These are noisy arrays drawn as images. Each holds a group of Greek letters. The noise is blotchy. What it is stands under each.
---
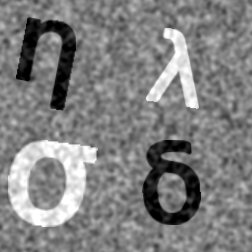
top left: dark eta; top right: light lambda; bottom left: light sigma; bottom right: dark delta
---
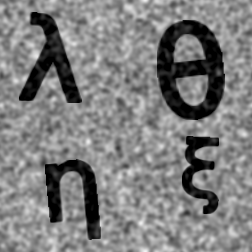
top left: dark lambda; top right: dark theta; bottom left: dark eta; bottom right: dark xi
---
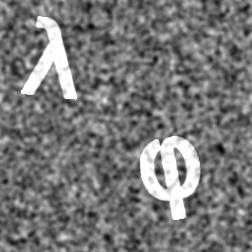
top left: light lambda; bottom right: light phi
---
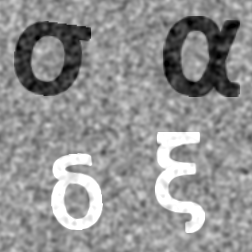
top left: dark sigma; top right: dark alpha; bottom left: light delta; bottom right: light xi
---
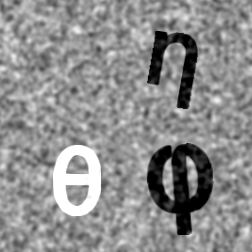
top right: dark eta; bottom left: light theta; bottom right: dark phi
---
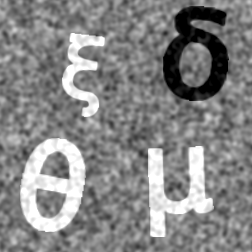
top left: light xi; top right: dark delta; bottom left: light theta; bottom right: light mu
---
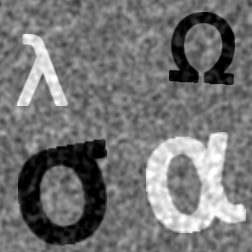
top left: light lambda; top right: dark omega; bottom left: dark sigma; bottom right: light alpha
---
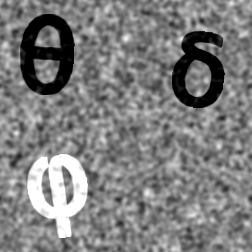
top left: dark theta; top right: dark delta; bottom left: light phi
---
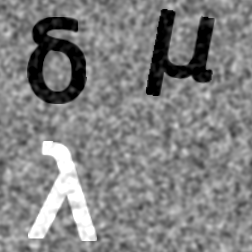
top left: dark delta; top right: dark mu; bottom left: light lambda
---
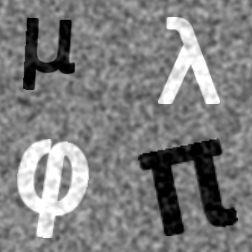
top left: dark mu; top right: light lambda; bottom left: light phi; bottom right: dark pi
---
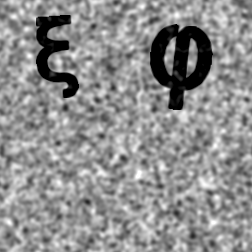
top left: dark xi; top right: dark phi
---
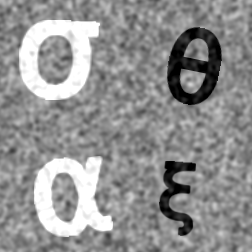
top left: light sigma; top right: dark theta; bottom left: light alpha; bottom right: dark xi
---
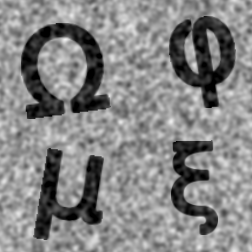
top left: dark omega; top right: dark phi; bottom left: dark mu; bottom right: dark xi
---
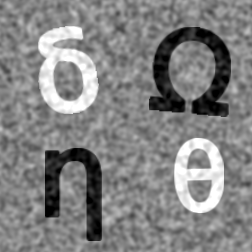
top left: light delta; top right: dark omega; bottom left: dark eta; bottom right: light theta
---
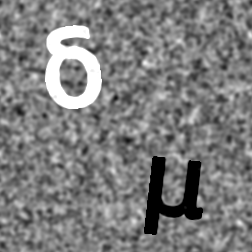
top left: light delta; bottom right: dark mu
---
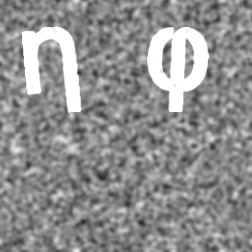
top left: light eta; top right: light phi
